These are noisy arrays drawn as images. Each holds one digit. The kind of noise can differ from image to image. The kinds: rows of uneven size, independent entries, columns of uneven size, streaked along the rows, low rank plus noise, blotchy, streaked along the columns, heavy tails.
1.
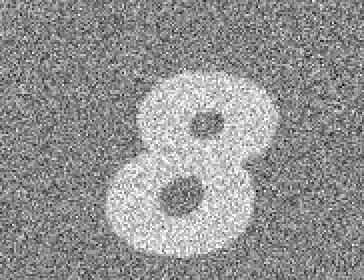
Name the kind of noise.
low rank plus noise
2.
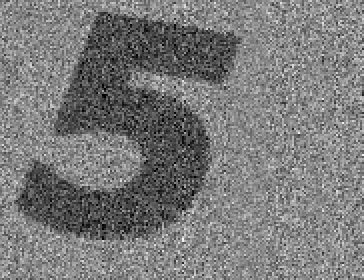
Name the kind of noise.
columns of uneven size
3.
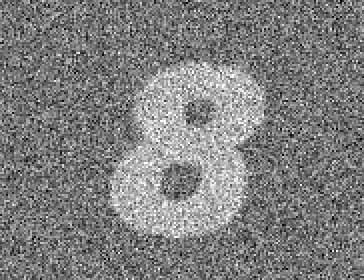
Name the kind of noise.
low rank plus noise
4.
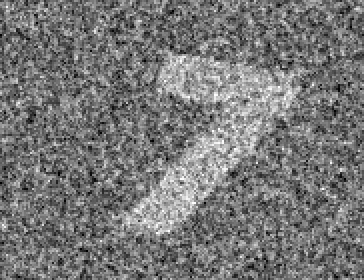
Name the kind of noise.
blotchy
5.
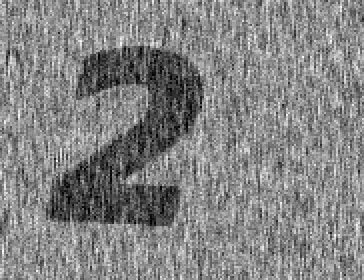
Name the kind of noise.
streaked along the columns
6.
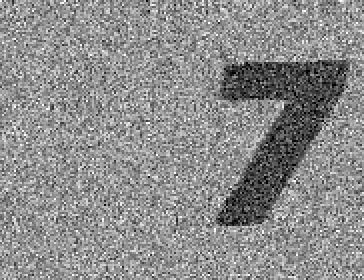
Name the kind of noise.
low rank plus noise
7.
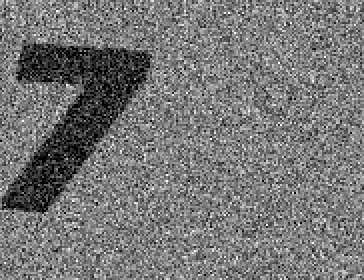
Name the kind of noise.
low rank plus noise
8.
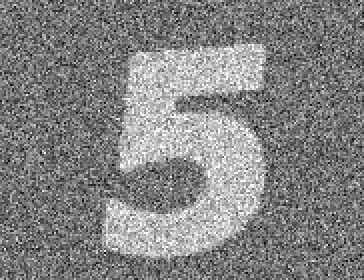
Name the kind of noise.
independent entries
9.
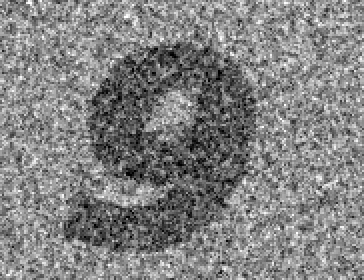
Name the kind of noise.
blotchy
